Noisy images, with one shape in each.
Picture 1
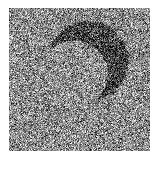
crescent
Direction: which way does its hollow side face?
down and left
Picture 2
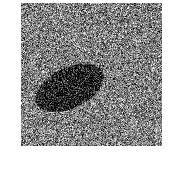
ellipse
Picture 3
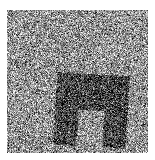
square with a notch
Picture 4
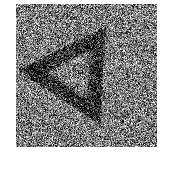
triangle frame
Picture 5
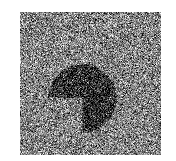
disc with a wedge cut out
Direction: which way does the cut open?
down and left
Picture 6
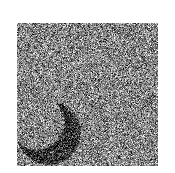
crescent
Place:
bottom left
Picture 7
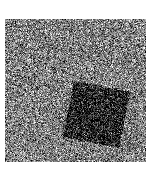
square
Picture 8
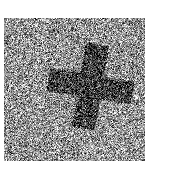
cross
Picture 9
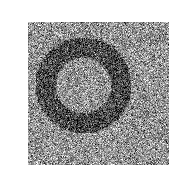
ring
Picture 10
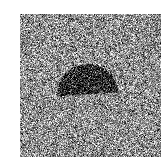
half disc
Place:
centre
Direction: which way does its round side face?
up
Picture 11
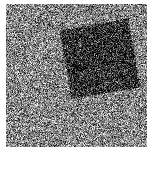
square
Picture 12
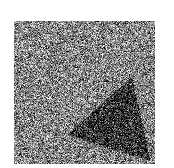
triangle
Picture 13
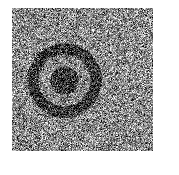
bullseye
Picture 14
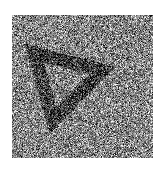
triangle frame
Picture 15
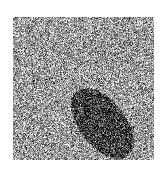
ellipse
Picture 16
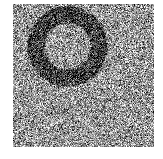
ring
